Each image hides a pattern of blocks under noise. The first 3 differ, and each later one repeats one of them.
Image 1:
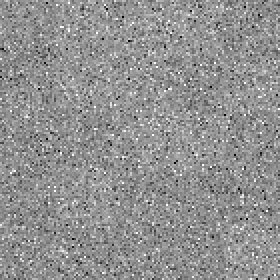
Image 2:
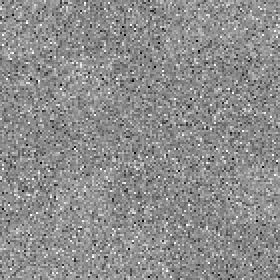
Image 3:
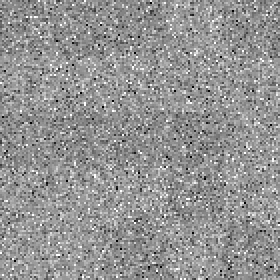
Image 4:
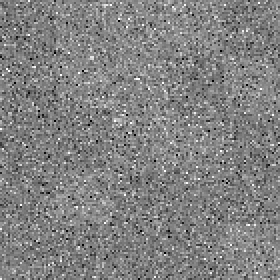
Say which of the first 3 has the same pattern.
1
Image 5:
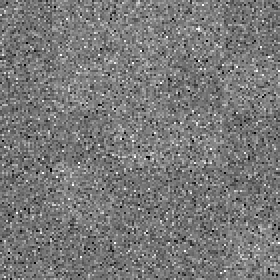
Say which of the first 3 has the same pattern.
1
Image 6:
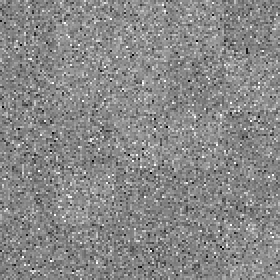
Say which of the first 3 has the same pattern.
1
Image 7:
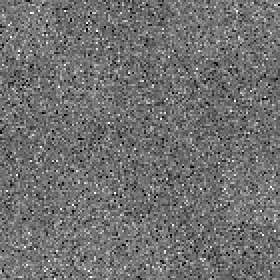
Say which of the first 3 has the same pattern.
2
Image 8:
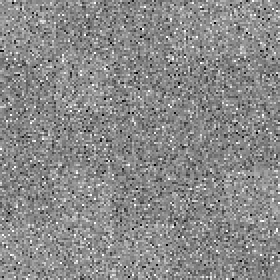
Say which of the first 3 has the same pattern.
2
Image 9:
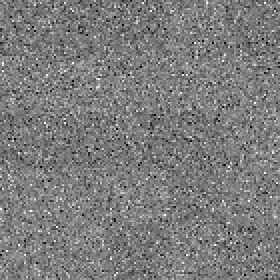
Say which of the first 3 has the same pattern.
3
